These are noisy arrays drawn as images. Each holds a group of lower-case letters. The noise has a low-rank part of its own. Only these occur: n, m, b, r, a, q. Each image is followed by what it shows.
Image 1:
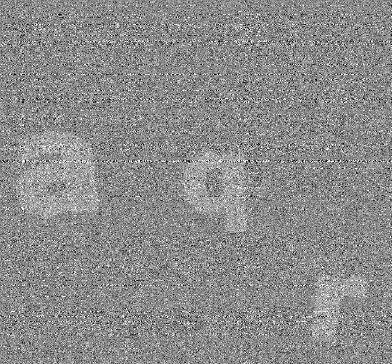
middle left: light a; centre: light q; bottom right: light r
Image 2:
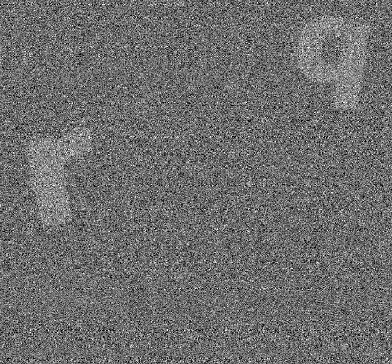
top right: light q; middle left: light r
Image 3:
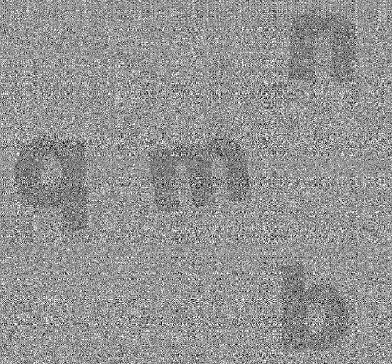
top right: dark n; middle left: dark q; centre: dark m; bottom right: dark b
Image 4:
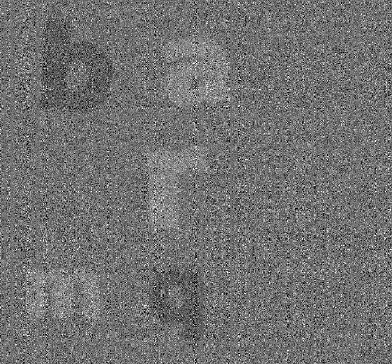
top left: dark b; top middle: light a; centre: light r; bottom left: light m; bottom middle: dark q
